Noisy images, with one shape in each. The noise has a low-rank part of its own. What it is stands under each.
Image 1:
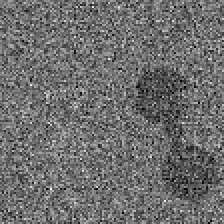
dumbbell
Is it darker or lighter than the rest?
darker
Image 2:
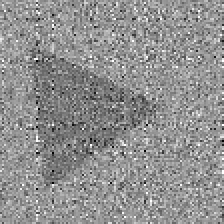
triangle
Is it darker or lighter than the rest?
darker
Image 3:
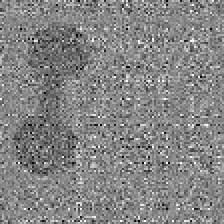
dumbbell
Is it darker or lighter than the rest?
darker
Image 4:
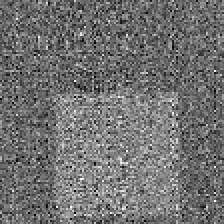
square
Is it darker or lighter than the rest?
lighter
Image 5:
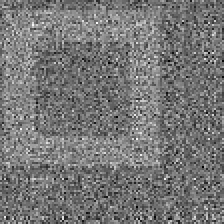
square frame
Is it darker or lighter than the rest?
lighter
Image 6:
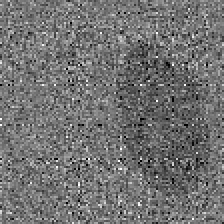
ellipse
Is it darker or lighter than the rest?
darker
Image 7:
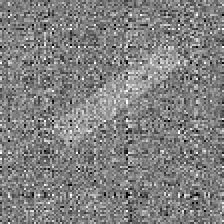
bar
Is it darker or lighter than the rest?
lighter
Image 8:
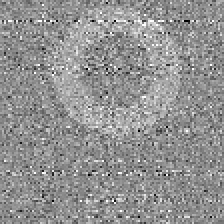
ring
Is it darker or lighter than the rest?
lighter
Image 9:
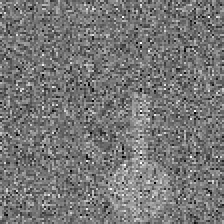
lollipop
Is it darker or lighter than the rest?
lighter
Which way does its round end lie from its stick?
down
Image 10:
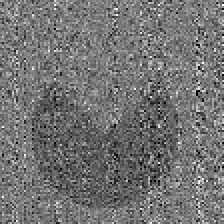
disc with a wedge cut out
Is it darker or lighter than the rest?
darker
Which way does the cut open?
up
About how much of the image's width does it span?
two thirds
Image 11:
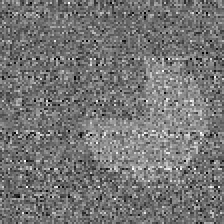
disc with a wedge cut out
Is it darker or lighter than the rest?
lighter
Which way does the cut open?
up and left
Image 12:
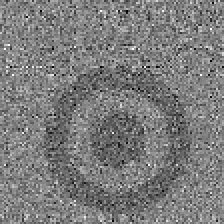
bullseye
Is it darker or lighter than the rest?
darker
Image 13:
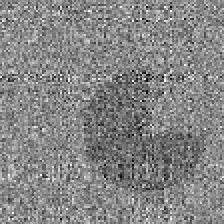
disc with a wedge cut out
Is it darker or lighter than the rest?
darker
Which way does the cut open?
up and right
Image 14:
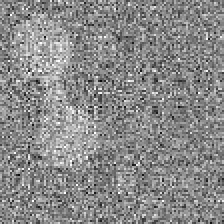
dumbbell
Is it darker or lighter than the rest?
lighter
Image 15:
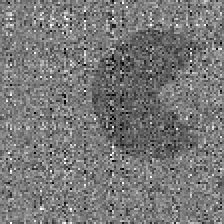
disc with a wedge cut out
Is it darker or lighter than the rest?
darker
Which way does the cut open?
right
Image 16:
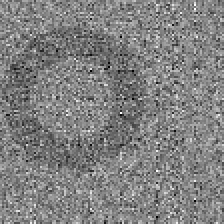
ring
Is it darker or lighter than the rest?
darker
